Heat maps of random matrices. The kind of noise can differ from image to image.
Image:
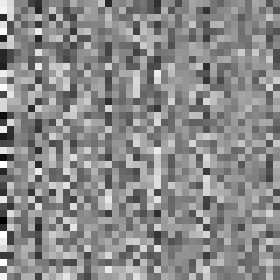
columns of uneven size
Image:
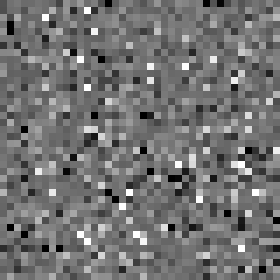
heavy tails
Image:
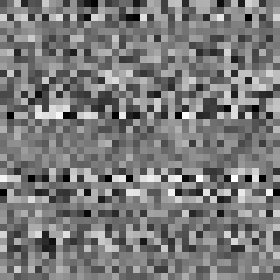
rows of uneven size
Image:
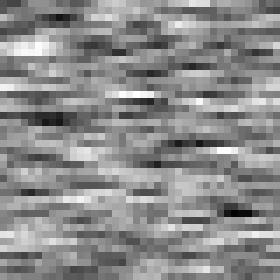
streaked along the rows
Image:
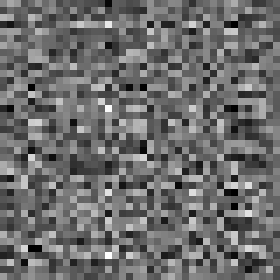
low rank plus noise
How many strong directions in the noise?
two
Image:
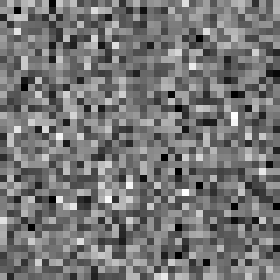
independent entries
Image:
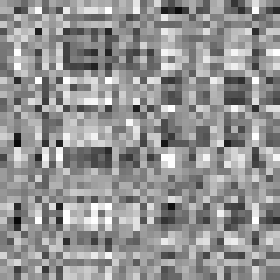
low rank plus noise
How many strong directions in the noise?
one
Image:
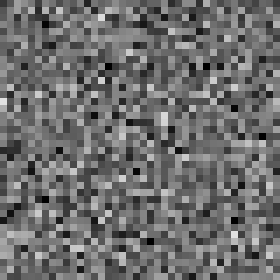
independent entries
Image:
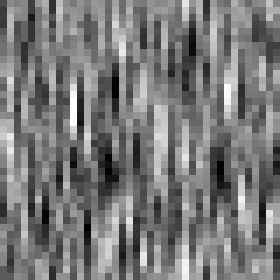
streaked along the columns
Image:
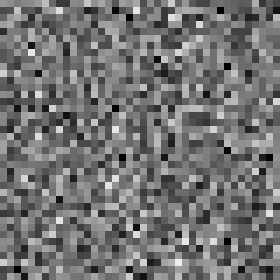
independent entries
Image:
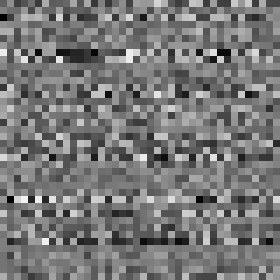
rows of uneven size
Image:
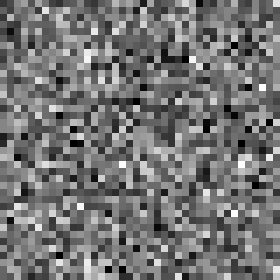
independent entries
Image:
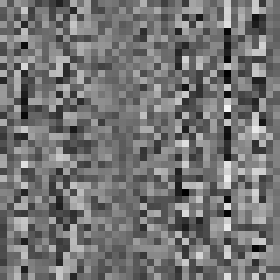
columns of uneven size
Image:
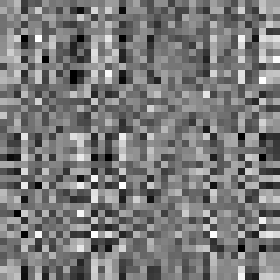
low rank plus noise
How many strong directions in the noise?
one
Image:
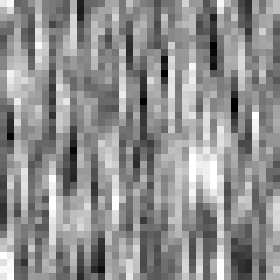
streaked along the columns
